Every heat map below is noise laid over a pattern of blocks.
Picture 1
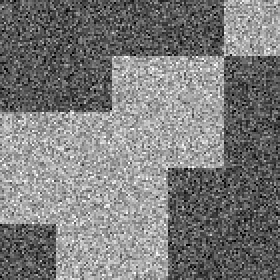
mirrored about the diagonal from the bottom left
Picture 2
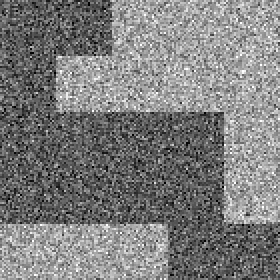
no symmetry
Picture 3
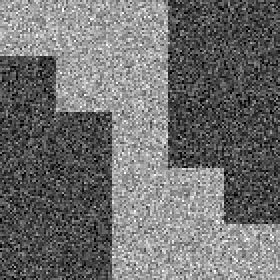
the same after a half turn
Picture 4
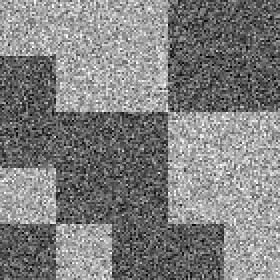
mirrored about the diagonal from the bottom left
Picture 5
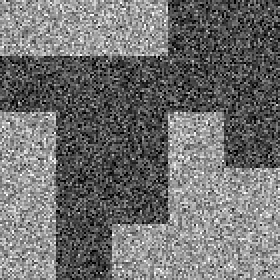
no symmetry
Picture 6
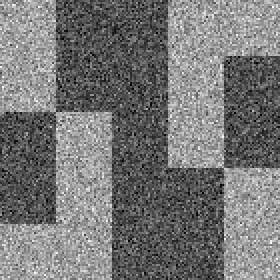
the same after a half turn
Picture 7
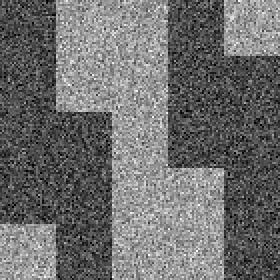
the same after a half turn
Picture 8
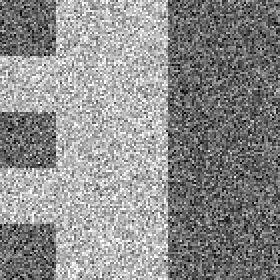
top and bottom mirror each other
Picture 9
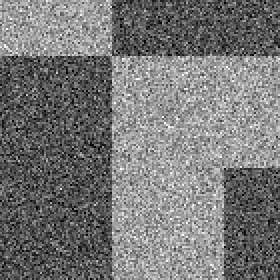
no symmetry
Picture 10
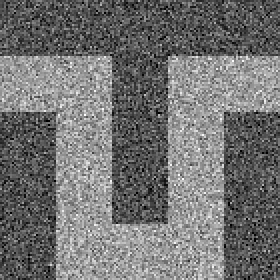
left and right mirror each other
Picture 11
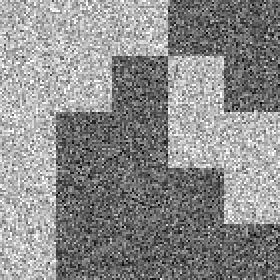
no symmetry
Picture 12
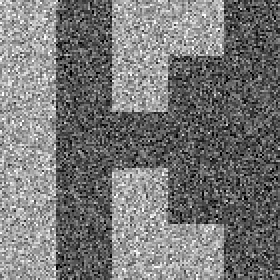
top and bottom mirror each other
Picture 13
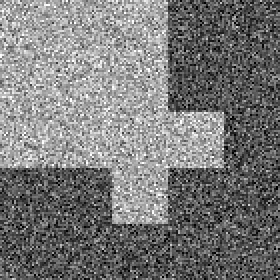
mirrored about the diagonal from the top left
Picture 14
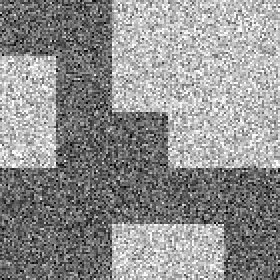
mirrored about the diagonal from the bottom left
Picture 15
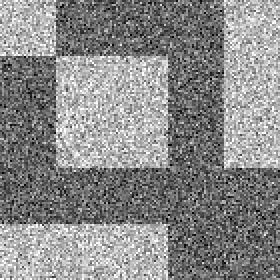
mirrored about the diagonal from the top left
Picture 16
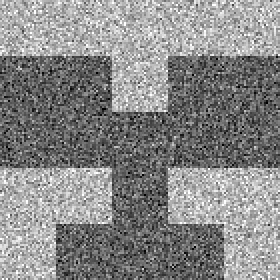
left and right mirror each other
